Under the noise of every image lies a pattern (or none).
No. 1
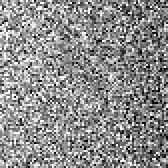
a smooth slope
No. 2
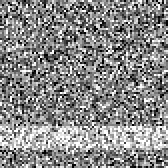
one horizontal stripe
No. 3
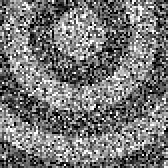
rings round one point
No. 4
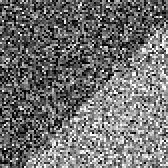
a sharp edge
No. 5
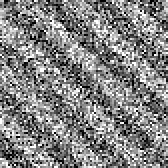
diagonal stripes
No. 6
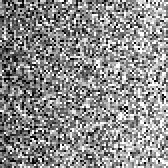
a smooth slope
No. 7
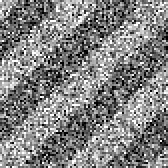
diagonal stripes
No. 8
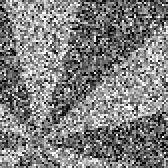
spokes from one point
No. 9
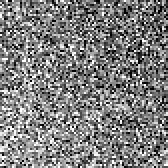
a smooth slope
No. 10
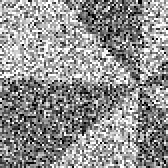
spokes from one point
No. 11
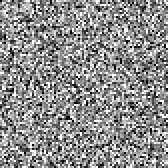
only noise
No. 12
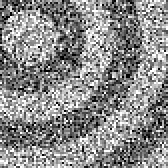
rings round one point
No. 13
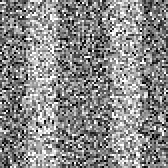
vertical stripes
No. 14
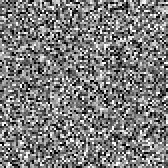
only noise
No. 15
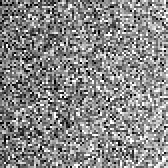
a smooth slope
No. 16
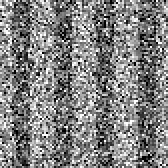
vertical stripes
